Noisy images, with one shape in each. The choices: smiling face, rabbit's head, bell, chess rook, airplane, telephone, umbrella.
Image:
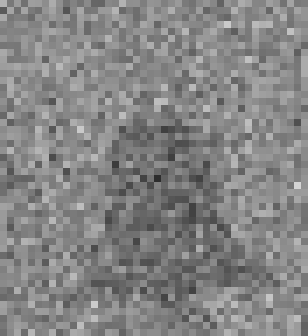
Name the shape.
bell
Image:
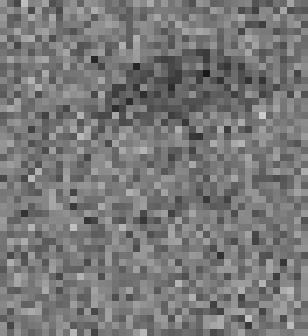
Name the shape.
umbrella
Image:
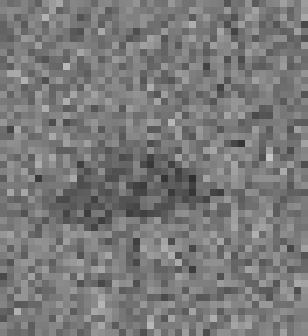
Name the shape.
umbrella
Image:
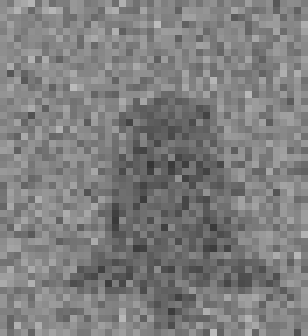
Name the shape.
bell
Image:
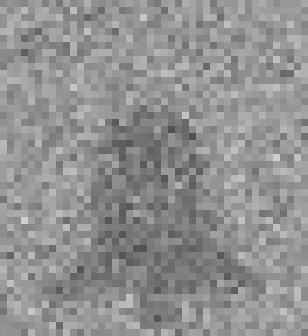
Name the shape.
bell
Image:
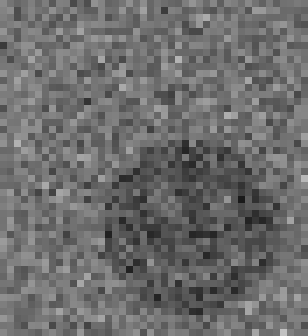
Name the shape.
smiling face
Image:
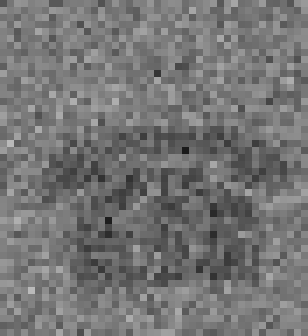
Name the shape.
telephone
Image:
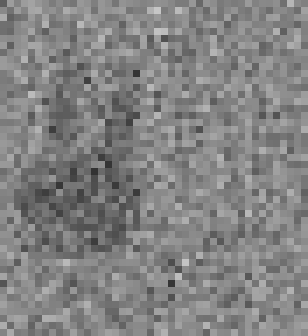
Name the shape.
rabbit's head
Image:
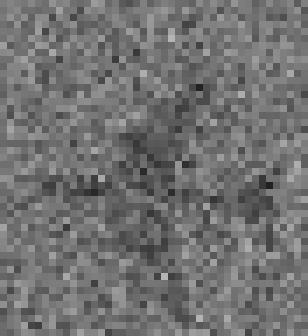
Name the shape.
airplane
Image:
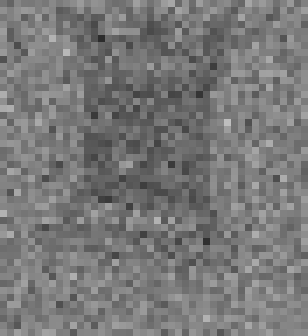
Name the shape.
chess rook
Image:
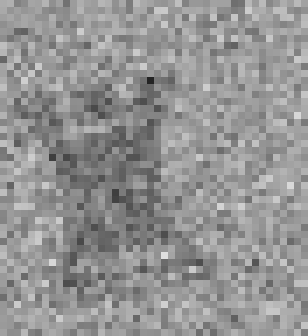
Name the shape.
chess rook
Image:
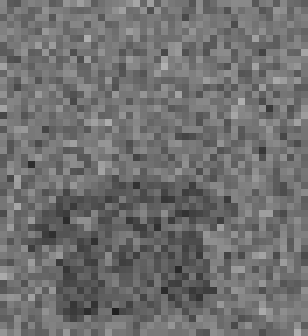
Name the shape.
telephone
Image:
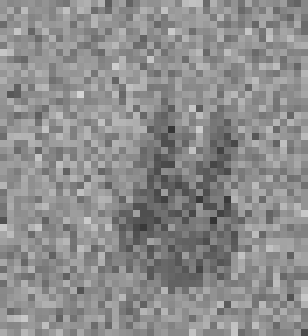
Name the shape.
rabbit's head
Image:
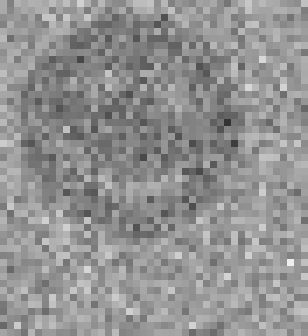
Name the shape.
smiling face
